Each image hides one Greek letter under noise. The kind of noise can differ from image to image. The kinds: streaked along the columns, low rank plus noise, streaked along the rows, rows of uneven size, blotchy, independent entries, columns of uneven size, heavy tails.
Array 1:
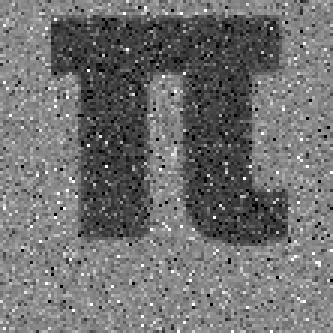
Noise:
heavy tails
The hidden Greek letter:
pi
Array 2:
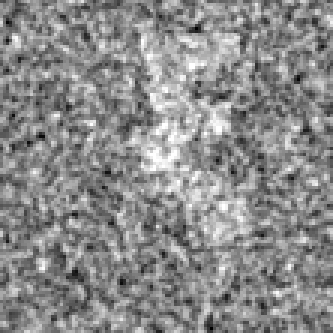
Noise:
blotchy
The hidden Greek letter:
xi
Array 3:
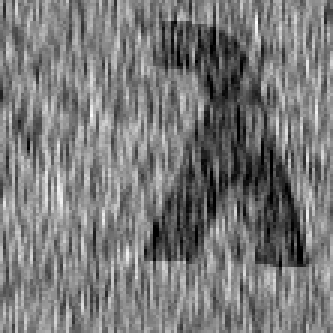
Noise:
streaked along the columns
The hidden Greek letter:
lambda
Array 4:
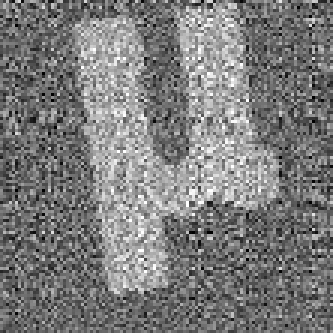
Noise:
low rank plus noise
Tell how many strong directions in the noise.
three or four
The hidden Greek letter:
mu
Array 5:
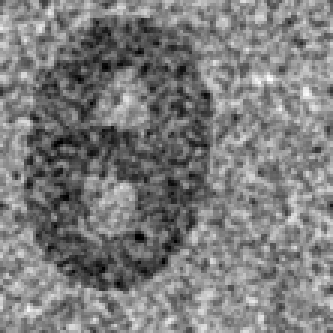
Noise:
blotchy
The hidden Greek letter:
theta
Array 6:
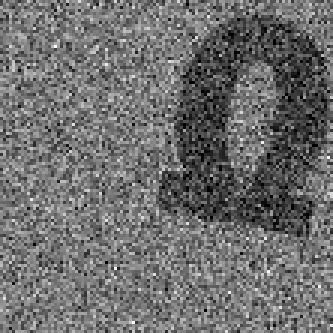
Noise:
independent entries
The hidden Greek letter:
omega
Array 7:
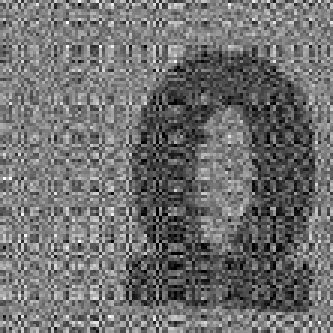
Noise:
low rank plus noise
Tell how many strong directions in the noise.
one
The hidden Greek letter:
omega
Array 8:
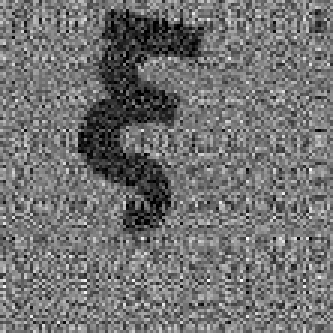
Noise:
low rank plus noise
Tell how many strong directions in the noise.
three or four
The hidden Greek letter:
xi
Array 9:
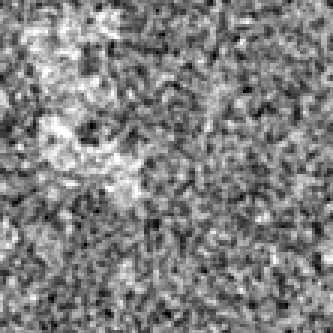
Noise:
blotchy
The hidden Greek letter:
xi
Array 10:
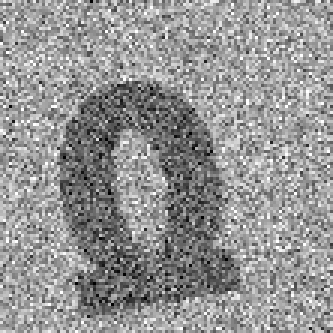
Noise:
independent entries
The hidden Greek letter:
omega
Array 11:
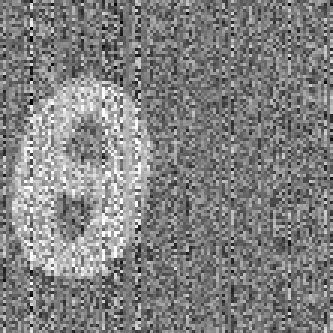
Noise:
columns of uneven size
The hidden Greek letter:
theta
